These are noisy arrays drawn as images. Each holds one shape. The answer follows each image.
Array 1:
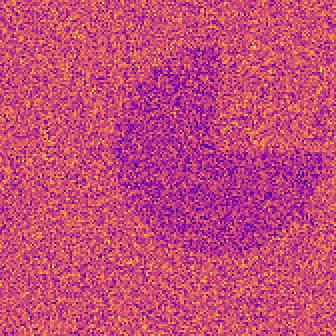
disc with a wedge cut out
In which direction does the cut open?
up and right
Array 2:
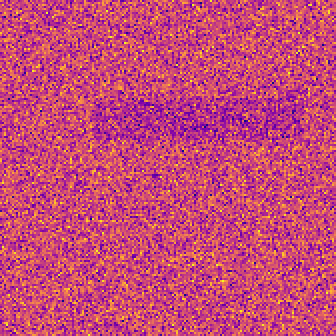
bar
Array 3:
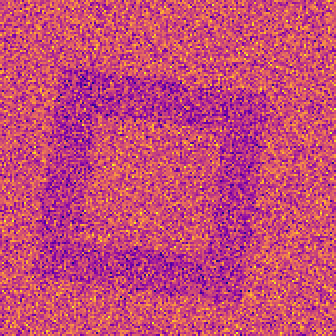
square frame
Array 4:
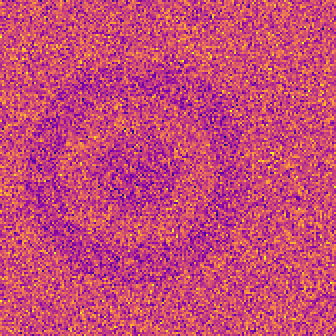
bullseye
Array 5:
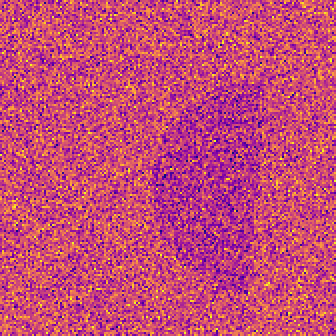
half disc
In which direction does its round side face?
left
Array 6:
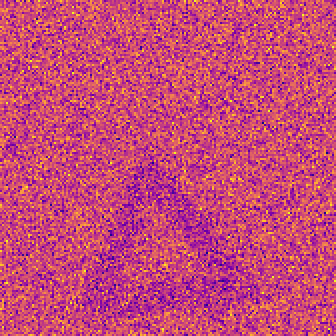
triangle frame
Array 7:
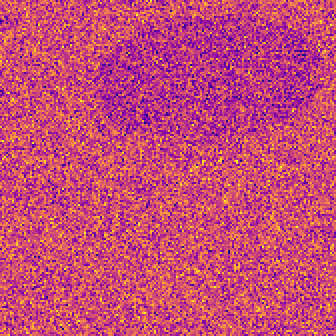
ellipse
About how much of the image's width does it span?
two thirds
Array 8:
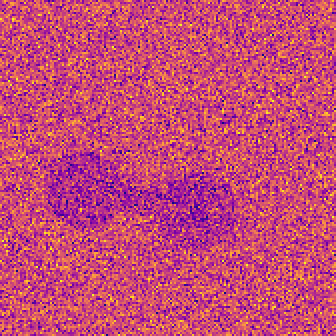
dumbbell
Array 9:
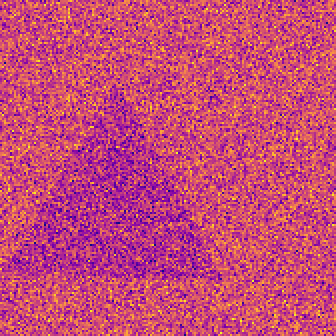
triangle
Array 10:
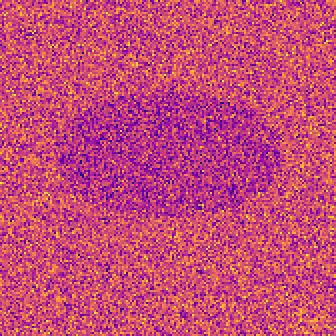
ellipse
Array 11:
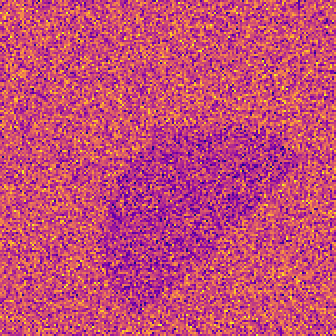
half disc
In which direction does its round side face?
up and left
